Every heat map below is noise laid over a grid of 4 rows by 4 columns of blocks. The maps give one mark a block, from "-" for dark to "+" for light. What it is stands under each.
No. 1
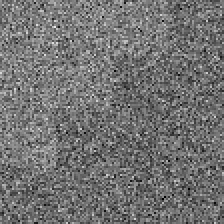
+++-
++--
+---
----
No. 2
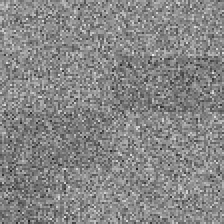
++++
++--
--++
-+++
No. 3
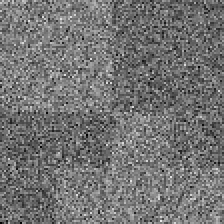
++--
++--
--+-
-+++
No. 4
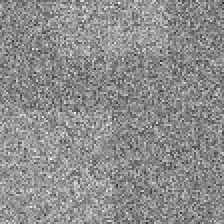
-++-
----
++--
++--
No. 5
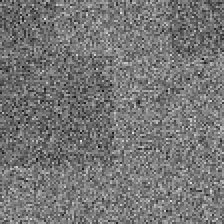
-++-
--++
--++
++++
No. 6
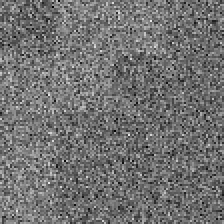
-++-
++--
+---
+---
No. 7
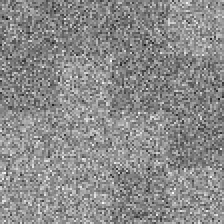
---+
-+--
+++-
++-+
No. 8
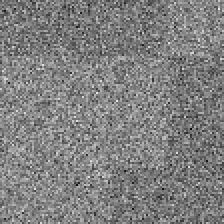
---+
+++-
+++-
++--
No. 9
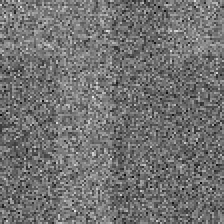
++-+
-+--
-+--
-+--
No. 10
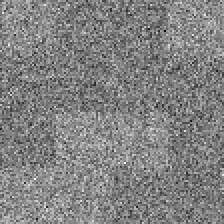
+--+
----
-++-
++--
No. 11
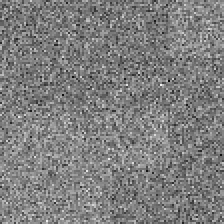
---+
----
+++-
++--
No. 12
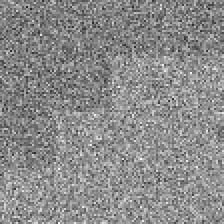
----
--++
-+++
++++
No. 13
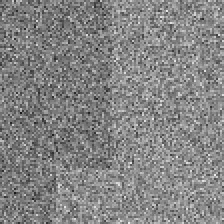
--++
--++
--++
-+++
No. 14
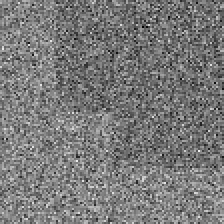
+---
+---
++--
++++
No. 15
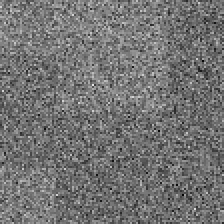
+++-
-++-
----
+---
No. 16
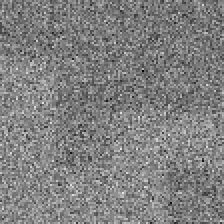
----
+---
+-++
+++-
